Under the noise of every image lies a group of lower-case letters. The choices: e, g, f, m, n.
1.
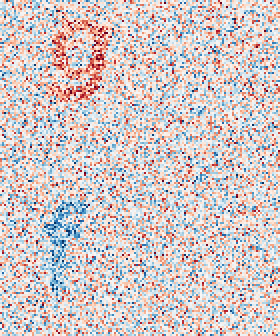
top left: red g; bottom left: blue f
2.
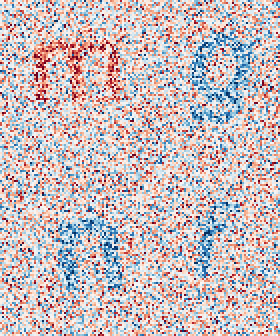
top left: red m; top right: blue g; bottom left: blue n; bottom right: blue f
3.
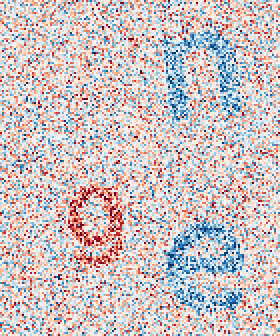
top right: blue n; bottom left: red g; bottom right: blue e
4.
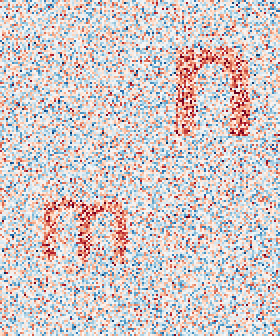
top right: red n; bottom left: red m
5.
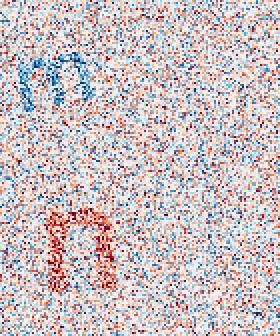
top left: blue m; bottom left: red n
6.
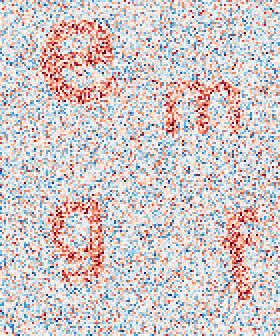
top left: red e; top right: red m; bottom left: red g; bottom right: red f
